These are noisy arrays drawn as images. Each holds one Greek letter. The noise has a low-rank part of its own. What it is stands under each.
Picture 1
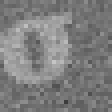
sigma
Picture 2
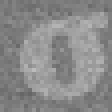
sigma
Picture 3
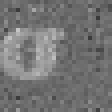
sigma
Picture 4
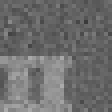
pi
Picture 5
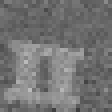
pi
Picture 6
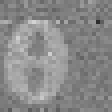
theta
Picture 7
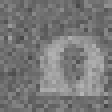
omega
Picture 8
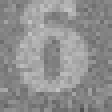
delta
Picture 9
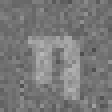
eta
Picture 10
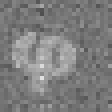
phi
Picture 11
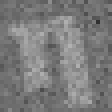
eta
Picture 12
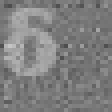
delta
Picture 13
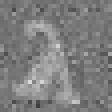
lambda
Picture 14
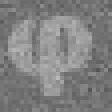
phi
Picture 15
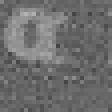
alpha
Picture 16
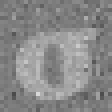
sigma
